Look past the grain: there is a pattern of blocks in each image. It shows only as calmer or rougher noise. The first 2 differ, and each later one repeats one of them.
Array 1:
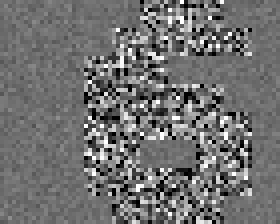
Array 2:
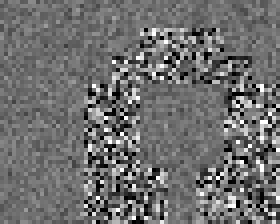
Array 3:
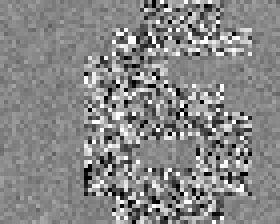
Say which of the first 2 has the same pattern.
1
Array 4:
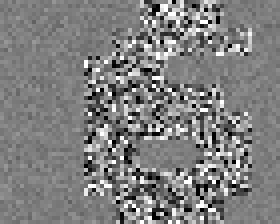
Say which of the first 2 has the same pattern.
1
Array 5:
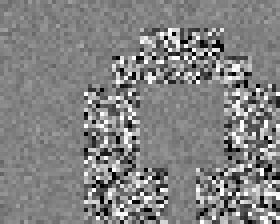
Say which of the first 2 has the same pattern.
2
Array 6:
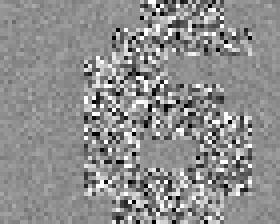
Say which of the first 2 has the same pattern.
1
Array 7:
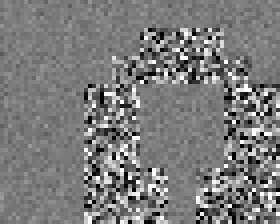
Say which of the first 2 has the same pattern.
2
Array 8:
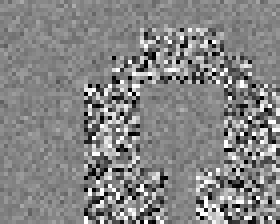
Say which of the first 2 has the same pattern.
2
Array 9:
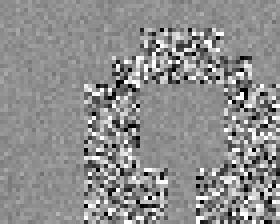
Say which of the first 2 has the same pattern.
2
